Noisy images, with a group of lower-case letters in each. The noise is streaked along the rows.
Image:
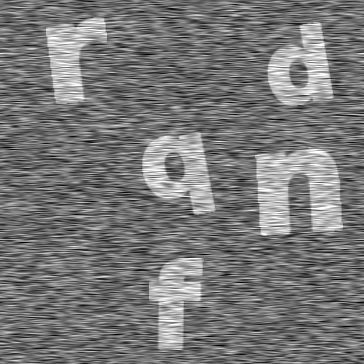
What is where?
top left: r; top right: d; centre: q; middle right: n; bottom middle: f
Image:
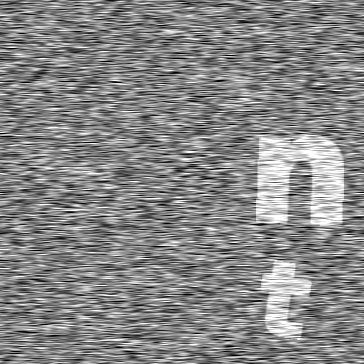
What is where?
middle right: n; bottom right: t
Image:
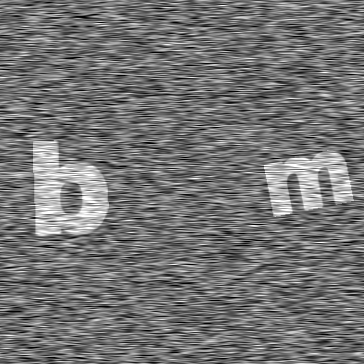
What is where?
middle left: b; middle right: m
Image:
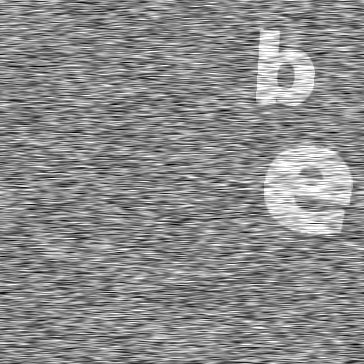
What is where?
top right: b; middle right: e
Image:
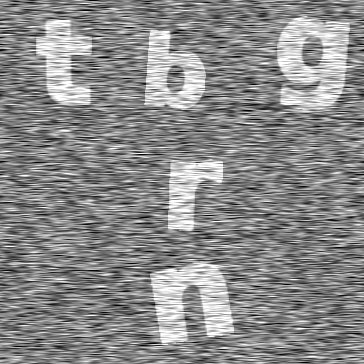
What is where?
top left: t; top middle: b; top right: g; centre: r; bottom middle: n
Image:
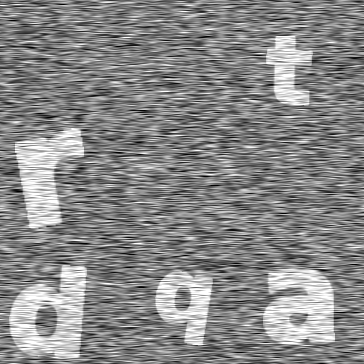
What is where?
top right: t; middle left: r; bottom left: d; bottom middle: q; bottom right: a
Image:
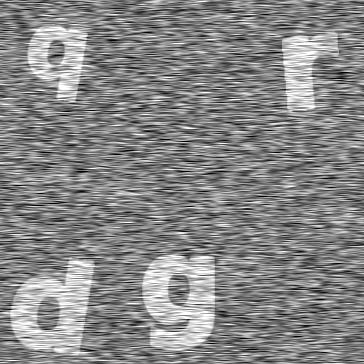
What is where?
top left: q; top right: r; bottom left: d; bottom middle: g
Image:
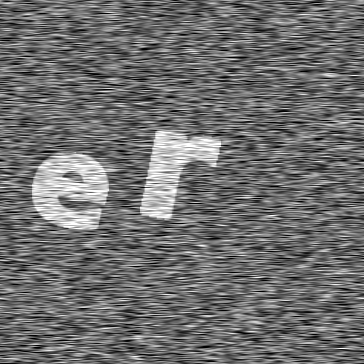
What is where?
middle left: e; centre: r
